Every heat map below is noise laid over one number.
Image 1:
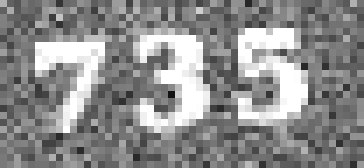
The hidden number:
735
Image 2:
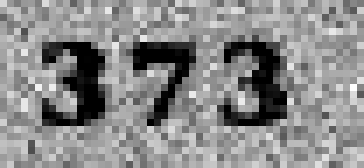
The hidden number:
373
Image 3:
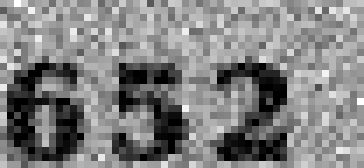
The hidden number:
652
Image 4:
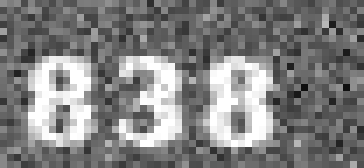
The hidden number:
838
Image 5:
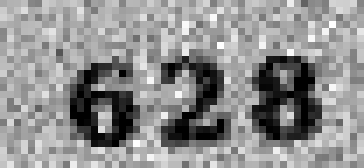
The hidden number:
628
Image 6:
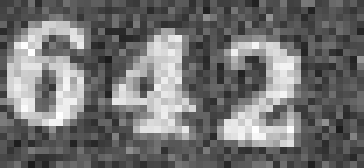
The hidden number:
642
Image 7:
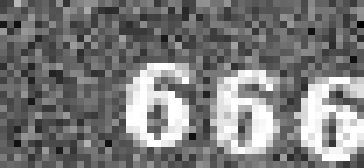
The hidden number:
666
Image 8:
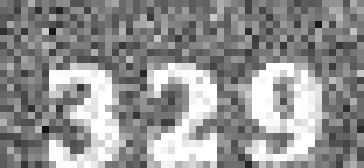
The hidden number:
329
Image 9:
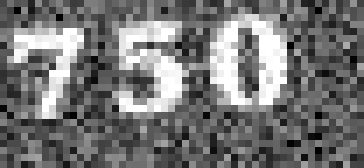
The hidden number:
750
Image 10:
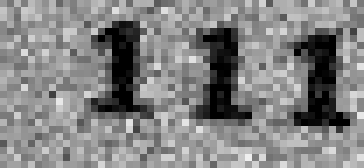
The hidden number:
111
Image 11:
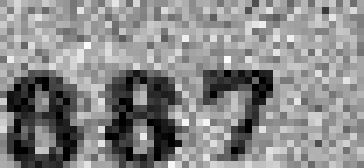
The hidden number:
887
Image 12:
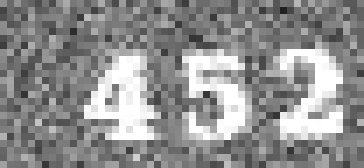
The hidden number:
452
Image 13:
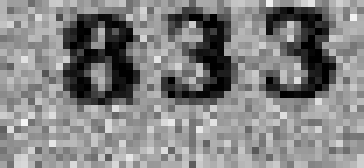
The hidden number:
833
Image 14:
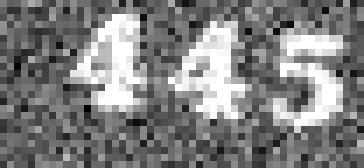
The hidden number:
445
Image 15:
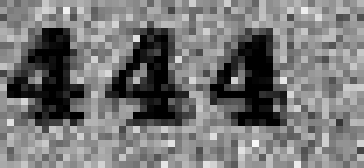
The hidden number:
444
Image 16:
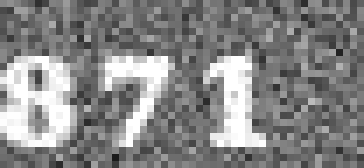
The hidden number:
871
